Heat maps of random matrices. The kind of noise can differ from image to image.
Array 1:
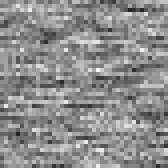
streaked along the rows
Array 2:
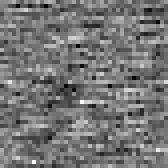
streaked along the rows
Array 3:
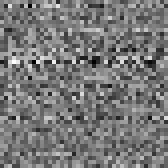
rows of uneven size
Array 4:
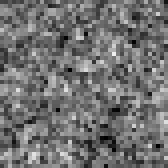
blotchy
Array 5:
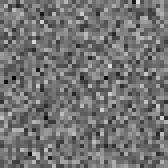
independent entries
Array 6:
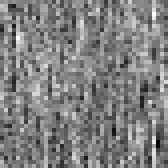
streaked along the columns
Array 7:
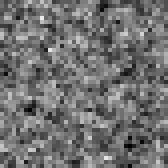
blotchy
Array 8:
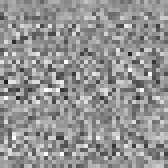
rows of uneven size
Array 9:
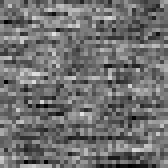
streaked along the rows
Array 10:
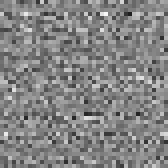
rows of uneven size
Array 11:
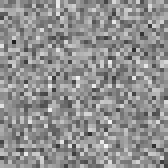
independent entries
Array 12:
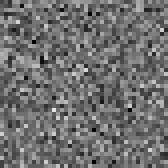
independent entries
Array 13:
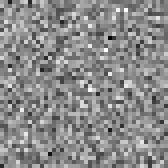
independent entries
